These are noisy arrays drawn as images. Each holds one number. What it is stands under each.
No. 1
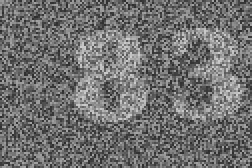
83
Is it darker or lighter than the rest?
lighter
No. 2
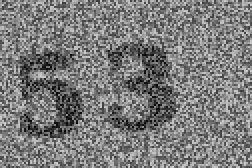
53
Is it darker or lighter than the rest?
darker
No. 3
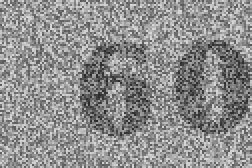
60
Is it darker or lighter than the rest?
darker
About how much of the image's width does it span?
two thirds
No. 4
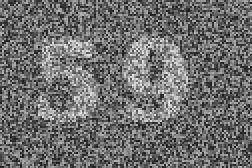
59
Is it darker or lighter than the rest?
lighter
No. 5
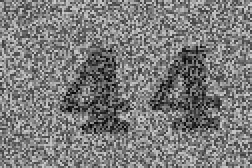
44
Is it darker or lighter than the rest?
darker
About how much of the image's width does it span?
two thirds
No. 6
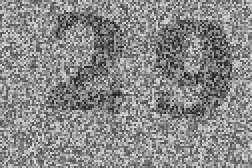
29
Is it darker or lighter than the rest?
darker
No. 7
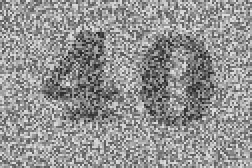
40
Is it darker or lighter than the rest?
darker
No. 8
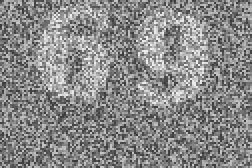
69
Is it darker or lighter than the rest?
lighter
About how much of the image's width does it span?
two thirds
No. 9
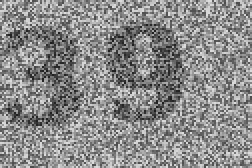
39
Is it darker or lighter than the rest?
darker
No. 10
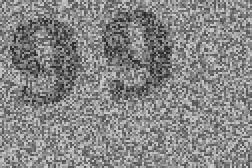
99
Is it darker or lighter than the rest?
darker
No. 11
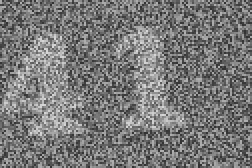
41
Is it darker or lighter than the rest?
lighter
